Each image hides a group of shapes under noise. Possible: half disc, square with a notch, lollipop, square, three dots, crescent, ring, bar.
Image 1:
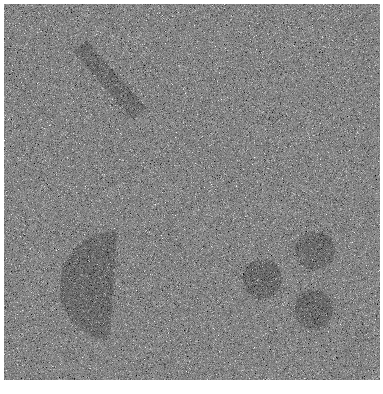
top left: bar; bottom left: half disc; bottom right: three dots
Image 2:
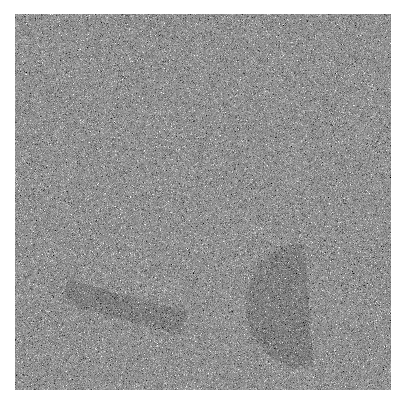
bottom left: bar; bottom right: half disc
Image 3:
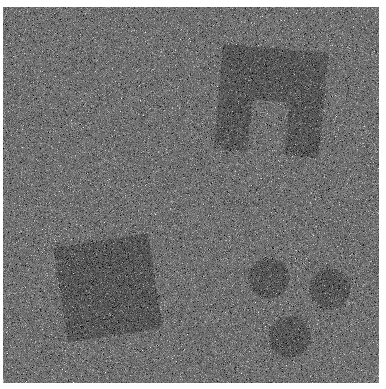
top right: square with a notch; bottom left: square; bottom right: three dots
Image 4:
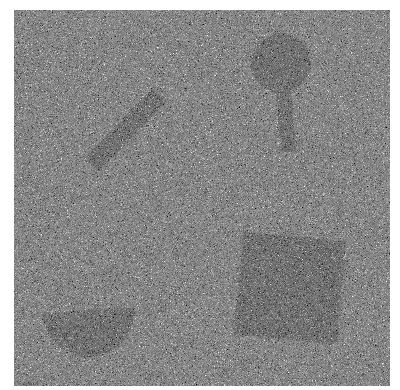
top left: bar; top right: lollipop; bottom left: half disc; bottom right: square
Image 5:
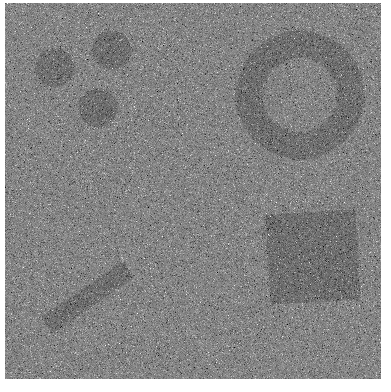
top left: three dots; top right: ring; bottom left: bar; bottom right: square
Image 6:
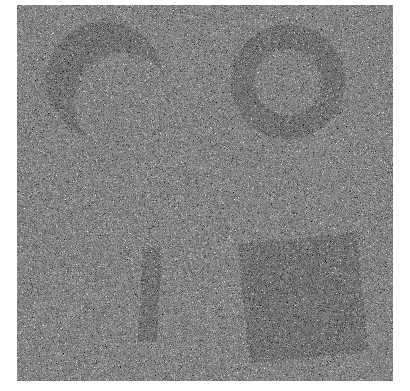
top left: crescent; top right: ring; bottom left: bar; bottom right: square
